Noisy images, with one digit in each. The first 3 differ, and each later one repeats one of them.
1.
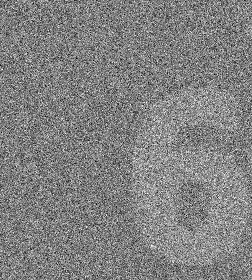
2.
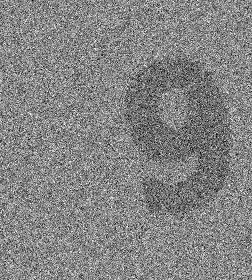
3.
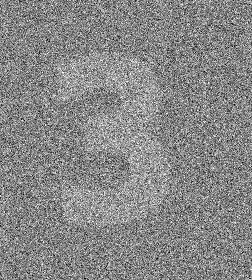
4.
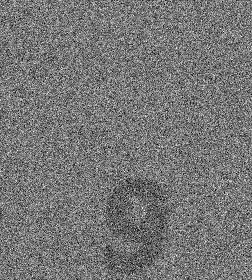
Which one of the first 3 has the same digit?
2
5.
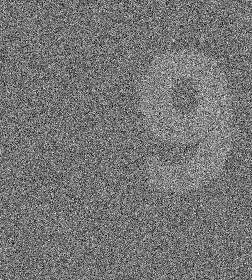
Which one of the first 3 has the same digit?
2
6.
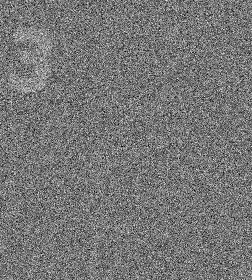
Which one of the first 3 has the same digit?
3
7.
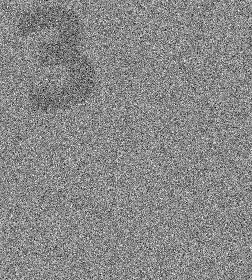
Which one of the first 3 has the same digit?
3
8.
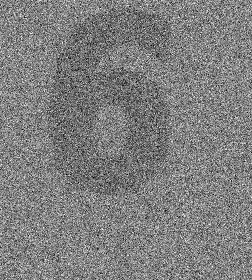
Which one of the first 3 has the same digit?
1
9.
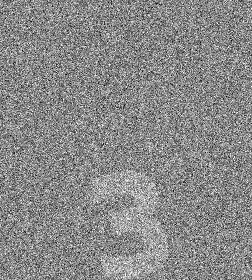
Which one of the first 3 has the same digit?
3
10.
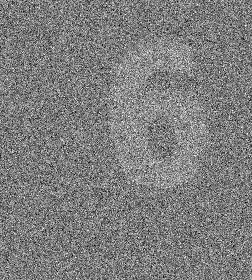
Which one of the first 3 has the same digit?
1
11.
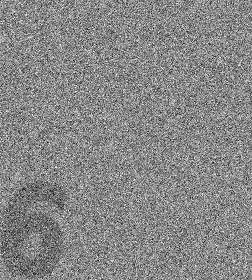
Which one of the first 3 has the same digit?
1
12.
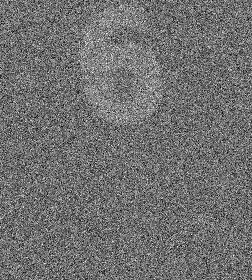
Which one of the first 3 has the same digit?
1
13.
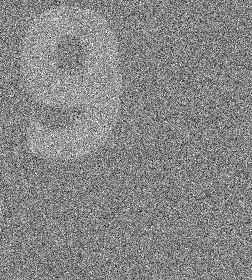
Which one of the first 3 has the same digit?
2
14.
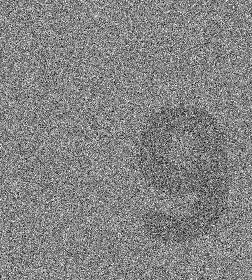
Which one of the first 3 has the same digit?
2
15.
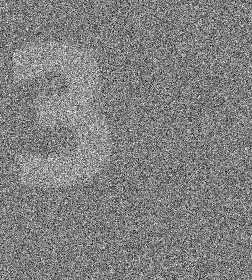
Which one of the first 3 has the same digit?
3
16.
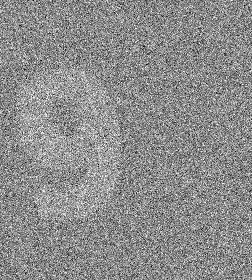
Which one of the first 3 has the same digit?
2
